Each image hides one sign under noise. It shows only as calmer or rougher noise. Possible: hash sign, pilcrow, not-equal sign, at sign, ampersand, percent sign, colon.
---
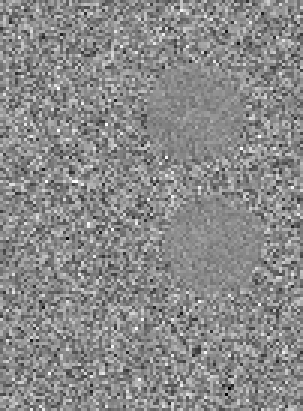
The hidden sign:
colon
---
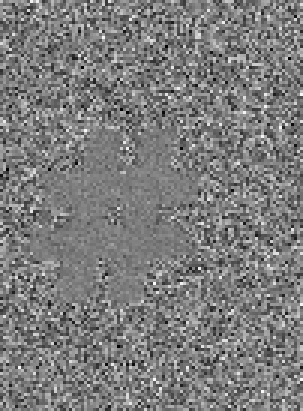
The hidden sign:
hash sign
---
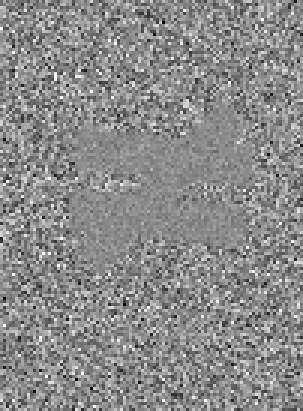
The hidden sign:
not-equal sign
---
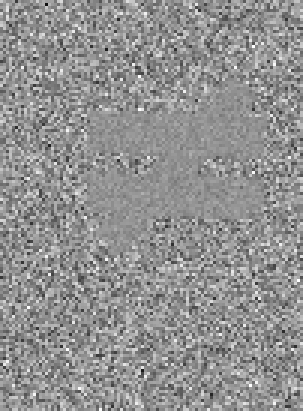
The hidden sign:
not-equal sign
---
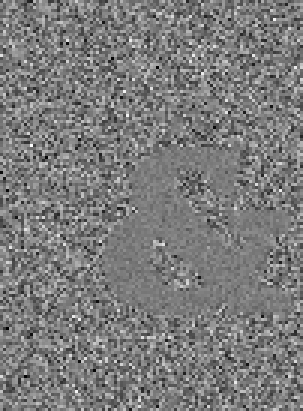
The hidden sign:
ampersand
